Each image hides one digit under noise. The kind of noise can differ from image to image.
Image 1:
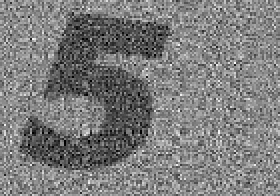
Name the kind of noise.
low rank plus noise
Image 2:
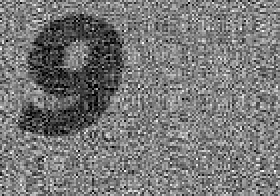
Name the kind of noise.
low rank plus noise
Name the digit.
9
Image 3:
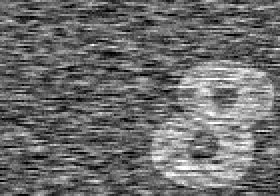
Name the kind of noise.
streaked along the rows
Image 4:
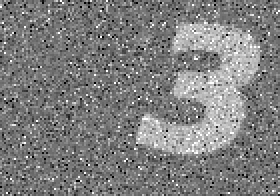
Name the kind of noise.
heavy tails
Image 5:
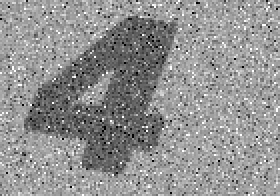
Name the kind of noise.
heavy tails
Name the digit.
4
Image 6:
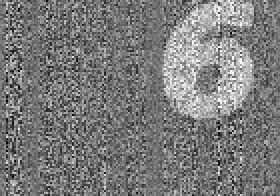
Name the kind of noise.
columns of uneven size
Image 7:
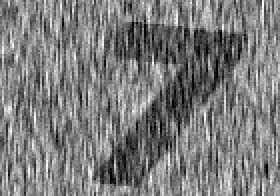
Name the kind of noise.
streaked along the columns
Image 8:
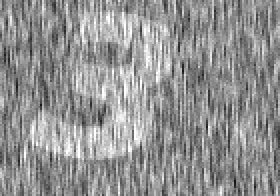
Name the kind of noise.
streaked along the columns
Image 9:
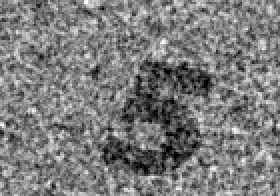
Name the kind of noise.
blotchy
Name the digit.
5
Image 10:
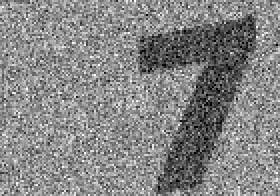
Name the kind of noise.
independent entries
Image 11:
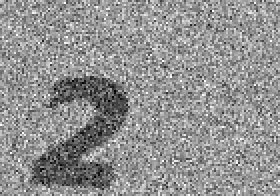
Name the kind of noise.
independent entries
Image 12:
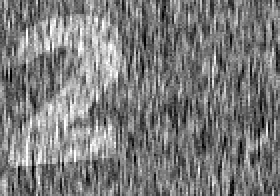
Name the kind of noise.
streaked along the columns
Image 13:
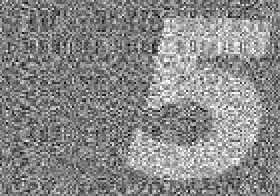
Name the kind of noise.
low rank plus noise
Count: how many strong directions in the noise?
three or four
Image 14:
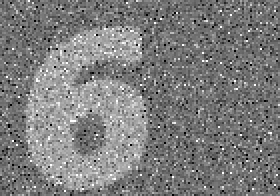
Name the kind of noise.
heavy tails
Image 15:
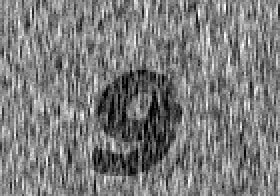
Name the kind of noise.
streaked along the columns
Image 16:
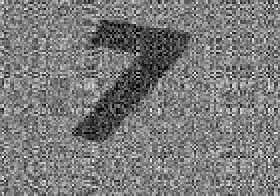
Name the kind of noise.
low rank plus noise
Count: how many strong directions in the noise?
two
